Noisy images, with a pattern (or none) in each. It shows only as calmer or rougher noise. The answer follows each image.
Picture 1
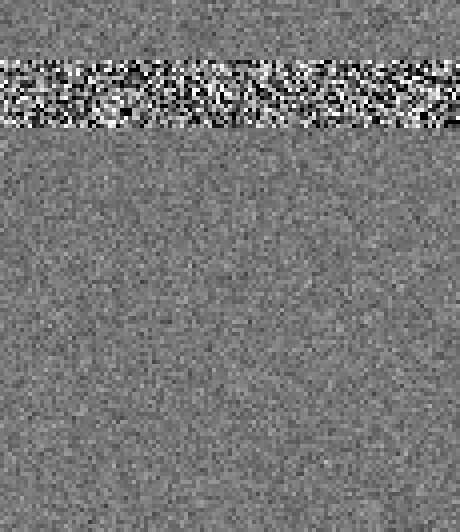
one band of rows
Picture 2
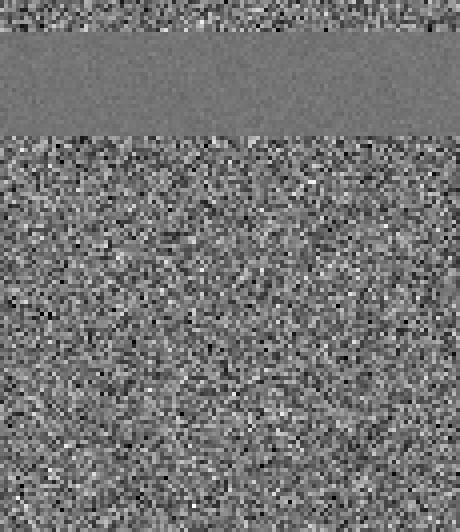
one band of rows
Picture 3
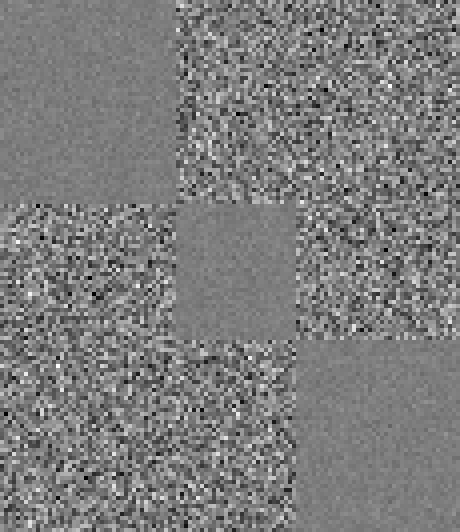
blocks along the diagonal
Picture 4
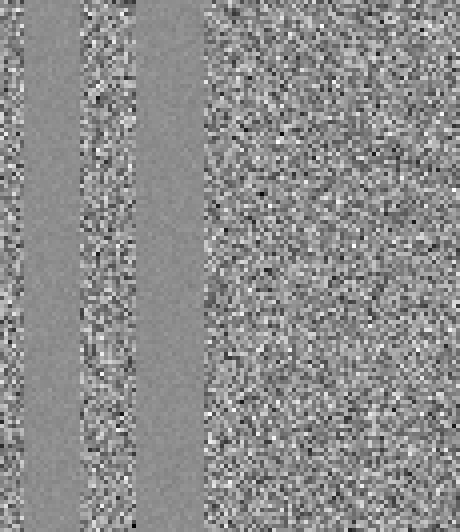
bands of columns
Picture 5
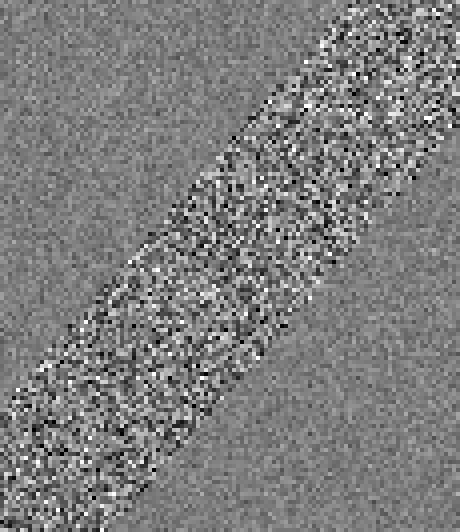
a diagonal band
